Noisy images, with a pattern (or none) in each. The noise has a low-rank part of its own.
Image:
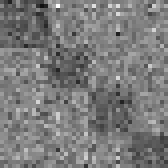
blocks along the diagonal
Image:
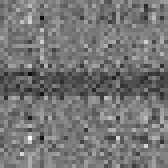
one band of rows
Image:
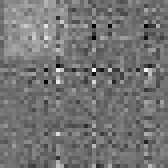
one block
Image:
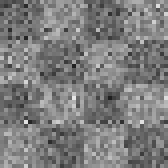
a checkerboard
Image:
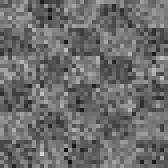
a checkerboard
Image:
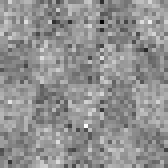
a checkerboard
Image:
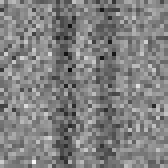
bands of columns
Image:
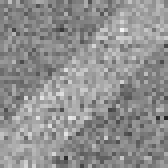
a diagonal band
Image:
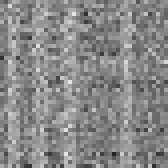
bands of columns
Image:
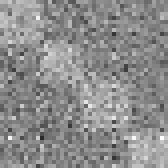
blocks along the diagonal
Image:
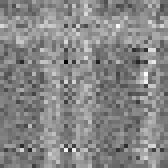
bands of rows crossing bands of columns
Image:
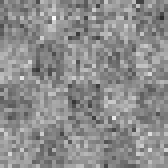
a checkerboard
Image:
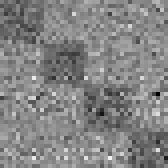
blocks along the diagonal
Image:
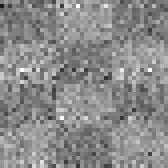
a checkerboard
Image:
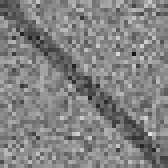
a diagonal band
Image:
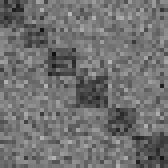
blocks along the diagonal
